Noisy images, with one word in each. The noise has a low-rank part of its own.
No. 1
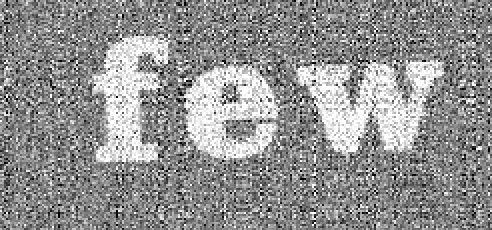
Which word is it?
few
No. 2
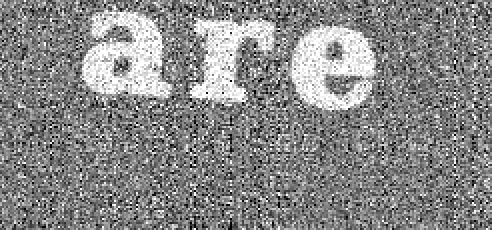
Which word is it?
are
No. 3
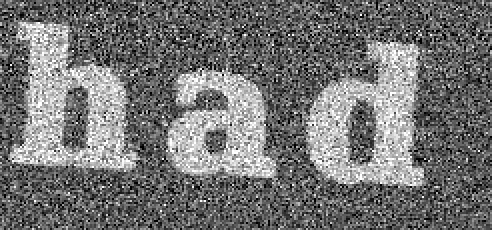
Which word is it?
had
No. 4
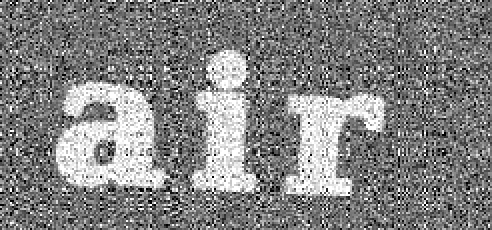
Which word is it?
air
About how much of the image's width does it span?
two thirds
